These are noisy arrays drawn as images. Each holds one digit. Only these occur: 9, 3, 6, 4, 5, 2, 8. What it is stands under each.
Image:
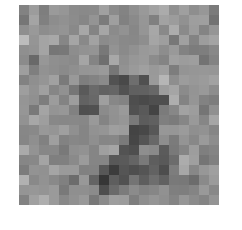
dark 2
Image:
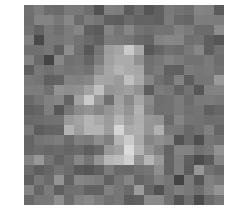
light 4
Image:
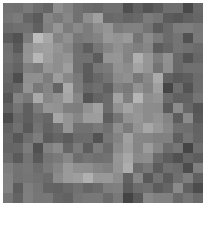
light 9
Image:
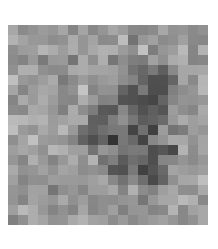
dark 4
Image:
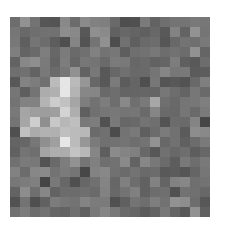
light 4, middle left
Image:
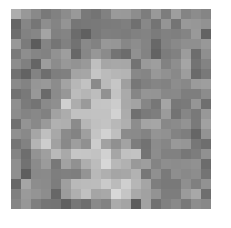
light 4
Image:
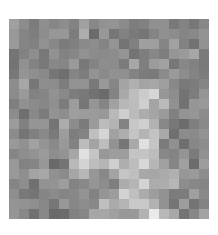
light 4
